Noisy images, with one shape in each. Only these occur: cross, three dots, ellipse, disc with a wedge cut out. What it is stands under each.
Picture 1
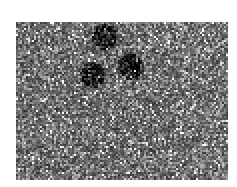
three dots
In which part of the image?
top middle
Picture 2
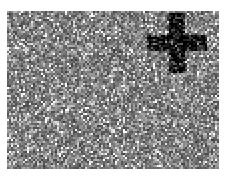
cross
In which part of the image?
top right
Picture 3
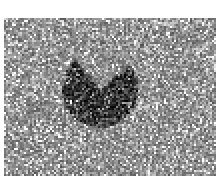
disc with a wedge cut out
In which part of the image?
centre
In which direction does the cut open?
up
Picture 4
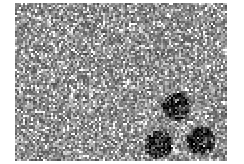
three dots
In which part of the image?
bottom right
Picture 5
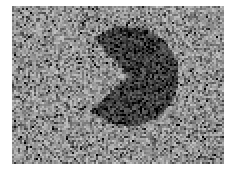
disc with a wedge cut out
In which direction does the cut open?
left
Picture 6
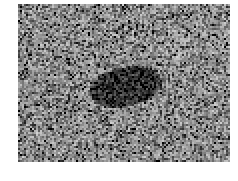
ellipse
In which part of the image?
centre
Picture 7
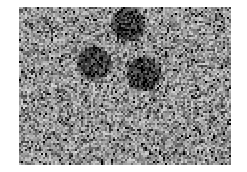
three dots
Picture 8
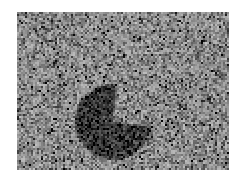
disc with a wedge cut out
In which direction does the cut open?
up and right
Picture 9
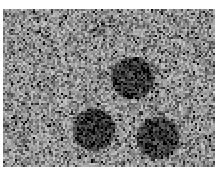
three dots
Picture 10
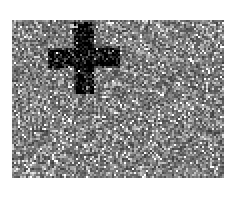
cross
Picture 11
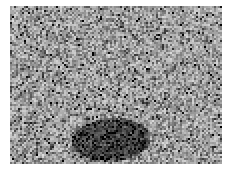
ellipse
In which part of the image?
bottom middle
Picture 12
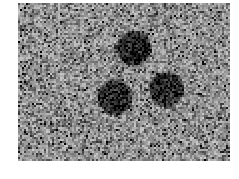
three dots
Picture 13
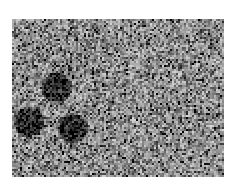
three dots
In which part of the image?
middle left
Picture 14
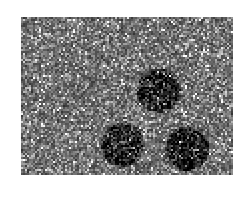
three dots
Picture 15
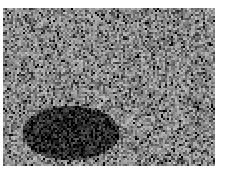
ellipse
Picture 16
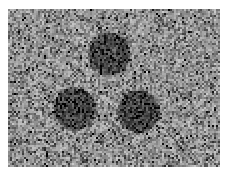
three dots
